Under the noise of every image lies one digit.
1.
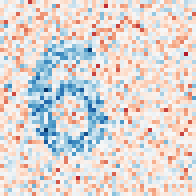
6
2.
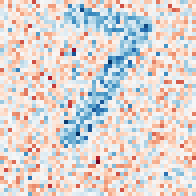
7
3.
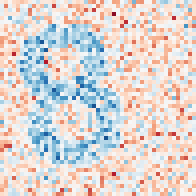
8
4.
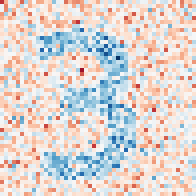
3
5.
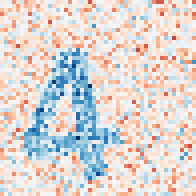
4
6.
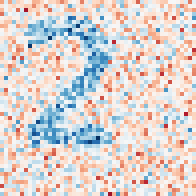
2
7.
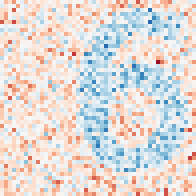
6
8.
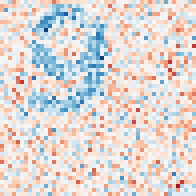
9
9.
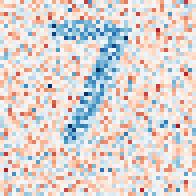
7
